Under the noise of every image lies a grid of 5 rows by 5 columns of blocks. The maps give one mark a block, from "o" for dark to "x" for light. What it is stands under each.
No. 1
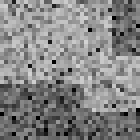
xxxxo
xxxxo
xxxxx
oooxx
ooooo
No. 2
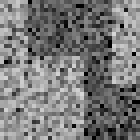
xooox
xooox
xxxox
xxxoo
xxxoo
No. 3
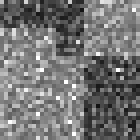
oooxx
xxoxx
xxxoo
xxxoo
xxxoo
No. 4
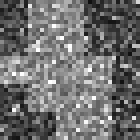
oxxoo
oxxoo
xxxxo
oxxxo
ooxxo
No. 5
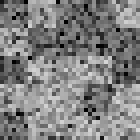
oxoox
xoooo
oxxxo
xxxox
oxxxx
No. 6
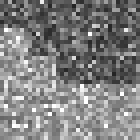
ooooo
xoooo
xxooo
xxxxx
xxxxx
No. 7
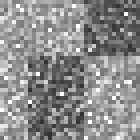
xxxoo
xxxoo
xooxx
xooxx
xooxx
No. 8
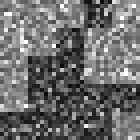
xxxox
xxoxx
xooxx
xoooo
oooox
